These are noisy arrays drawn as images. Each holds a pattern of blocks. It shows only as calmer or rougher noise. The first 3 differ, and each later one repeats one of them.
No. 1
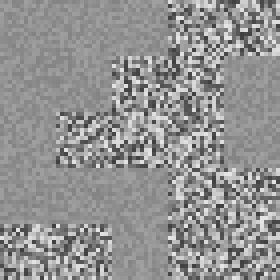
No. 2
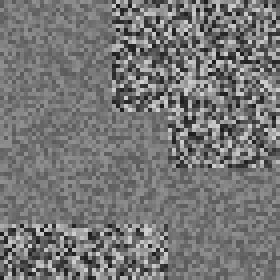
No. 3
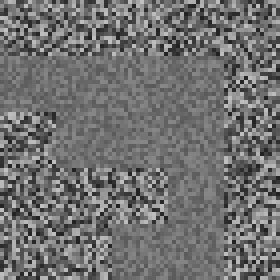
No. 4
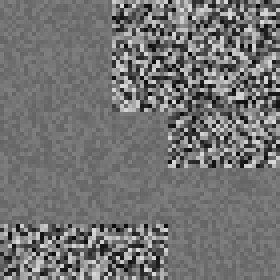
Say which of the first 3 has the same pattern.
2
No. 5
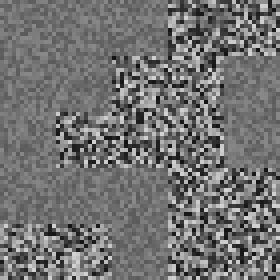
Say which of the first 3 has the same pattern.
1
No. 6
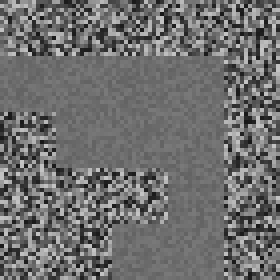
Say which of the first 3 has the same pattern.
3
